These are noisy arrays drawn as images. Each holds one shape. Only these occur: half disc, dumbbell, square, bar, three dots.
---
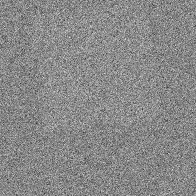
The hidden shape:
square
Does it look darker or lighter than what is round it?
lighter
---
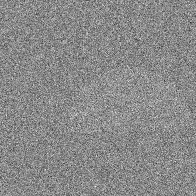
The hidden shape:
half disc
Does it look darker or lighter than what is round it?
lighter
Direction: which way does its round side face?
up
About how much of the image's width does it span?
two thirds
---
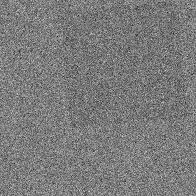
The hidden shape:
square
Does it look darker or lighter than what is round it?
darker
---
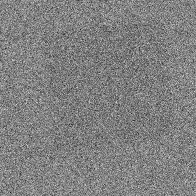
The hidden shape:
square
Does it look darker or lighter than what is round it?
darker
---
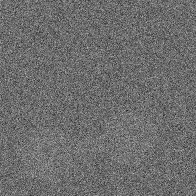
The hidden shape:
dumbbell
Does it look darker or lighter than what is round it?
lighter
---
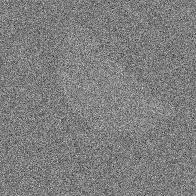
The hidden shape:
half disc
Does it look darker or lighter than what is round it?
lighter
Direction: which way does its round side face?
down and left
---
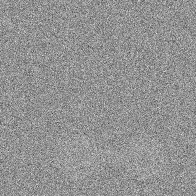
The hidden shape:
dumbbell
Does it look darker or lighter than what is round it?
lighter
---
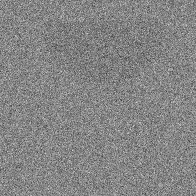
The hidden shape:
half disc
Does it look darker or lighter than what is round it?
darker
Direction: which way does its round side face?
down
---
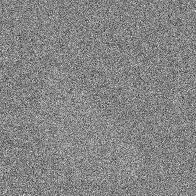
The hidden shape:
half disc
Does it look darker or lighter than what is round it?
lighter
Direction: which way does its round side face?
down and left
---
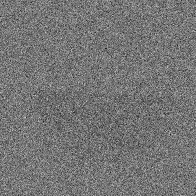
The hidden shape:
half disc
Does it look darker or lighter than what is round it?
darker
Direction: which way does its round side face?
down
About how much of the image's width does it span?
two thirds
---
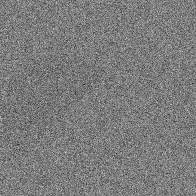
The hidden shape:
half disc
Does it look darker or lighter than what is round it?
darker
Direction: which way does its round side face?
up and left
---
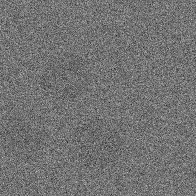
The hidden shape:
three dots
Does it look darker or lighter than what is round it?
darker
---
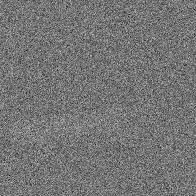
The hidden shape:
bar
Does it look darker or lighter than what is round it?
lighter
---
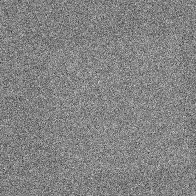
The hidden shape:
square
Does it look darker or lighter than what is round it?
lighter
